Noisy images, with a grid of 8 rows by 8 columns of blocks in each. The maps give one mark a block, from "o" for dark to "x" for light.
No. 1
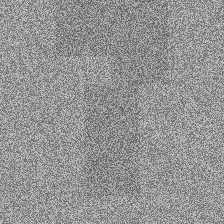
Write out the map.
xxooooxx
xxooooxx
xxxxooxx
xxxooxxx
xxxooxxx
xxxooxxx
xxxooxxx
xxxxxxxx
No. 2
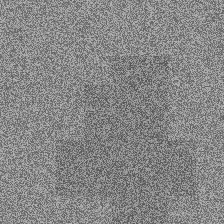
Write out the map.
xxxxxxxx
xxxxxxxx
xxxxooxx
xxxoooxx
xxxoooxx
xxooooox
xxooooox
xxxxooxx
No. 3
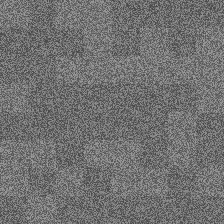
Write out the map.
xoxxoooo
oooxoxox
ooxxxxxx
xoooooox
ooooooxo
xxoxxoxo
xoxoxxox
oxoooooo
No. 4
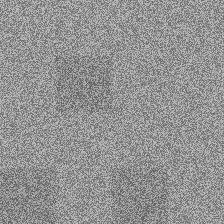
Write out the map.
xxxxxxxx
xxxxxxxx
xxooxxxx
xxooxxxx
xxxxxxxx
xxxxxxxx
ooxxooxx
ooxxooxx
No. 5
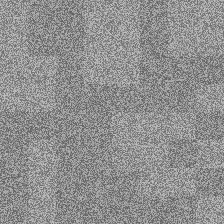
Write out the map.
xooxxoxx
xooxxoxx
xxoxxooo
xxooooox
ooooxxxo
oxooxxox
oxoooxxo
oxooooox
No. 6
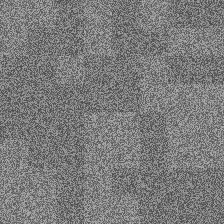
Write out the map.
xxoxoxoo
xooxooxx
ooxooxoo
oooooxxx
oooxxoxx
xooxxoxx
xxoxoooo
xxoxxooo
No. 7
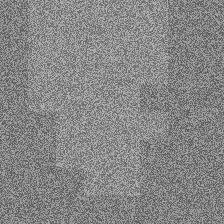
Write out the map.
oxxxxxoo
oxxxxxoo
oxxxxxoo
oxxxxooo
ooxxxxoo
ooxxxooo
oooxxooo
oooooooo
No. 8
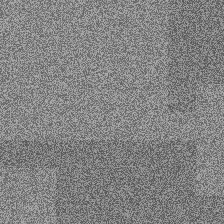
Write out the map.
xxxxxxoo
xxxxxxoo
xxxxxxoo
xxxxxxox
xxxxxxxx
ooooooox
xxooooox
xxoooooo
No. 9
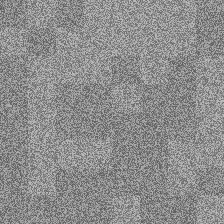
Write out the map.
oxoxxxxo
xoxxxxxo
oxxxoxox
oxooxoox
oxooooox
oxxxooxx
oxooooxo
ooooxoox
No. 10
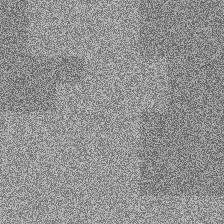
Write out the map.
oxxxxooo
oxxxxooo
oooxxxoo
ooxxxxoo
xxxxxooo
xxxxxooo
xxxxxooo
xxxxxxxx
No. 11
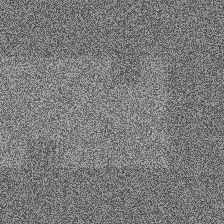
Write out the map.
oooooooo
oooooooo
xxxxoxoo
xxxxxxoo
xxxxxxoo
xoxxxxoo
oooooooo
oooooooo
